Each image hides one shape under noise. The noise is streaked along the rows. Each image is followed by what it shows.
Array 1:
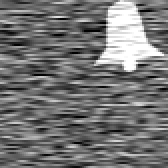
light bell, top right
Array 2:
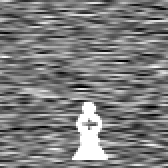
light chess bishop, bottom middle
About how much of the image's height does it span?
a third
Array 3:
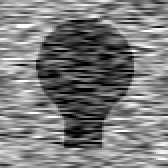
dark light bulb
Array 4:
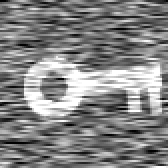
light key
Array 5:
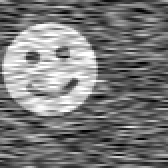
light smiling face
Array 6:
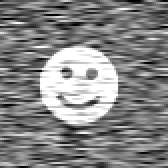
light smiling face
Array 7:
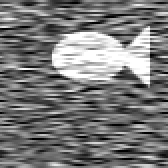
light fish
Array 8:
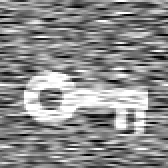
light key
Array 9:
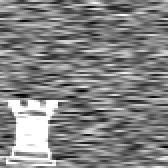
light chess rook, bottom left
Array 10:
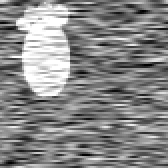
light footprint
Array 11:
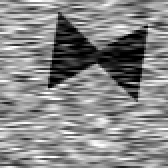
dark bow tie
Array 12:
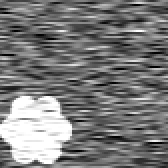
light flower, bottom left
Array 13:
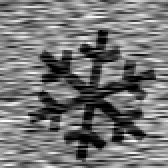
dark snowflake
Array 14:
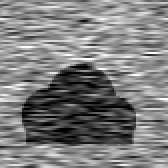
dark cloud
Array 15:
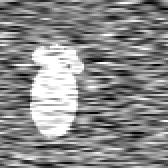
light footprint
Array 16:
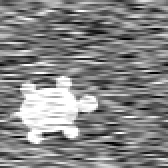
light turtle
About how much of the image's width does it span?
half
